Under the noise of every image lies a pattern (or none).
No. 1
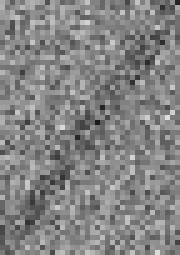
a diagonal band
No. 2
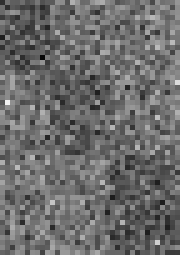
blocks along the diagonal
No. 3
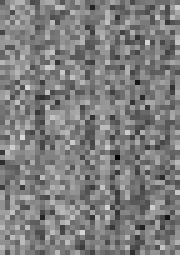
bands of columns
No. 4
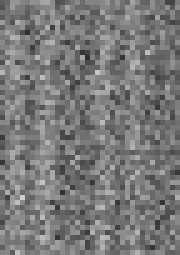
bands of columns
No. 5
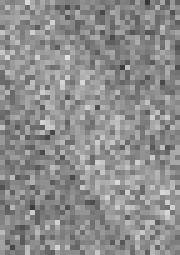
a diagonal band
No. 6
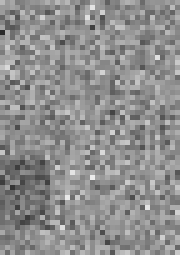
one block
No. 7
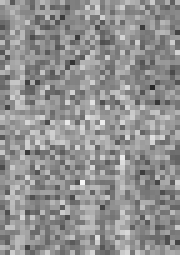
bands of rows crossing bands of columns
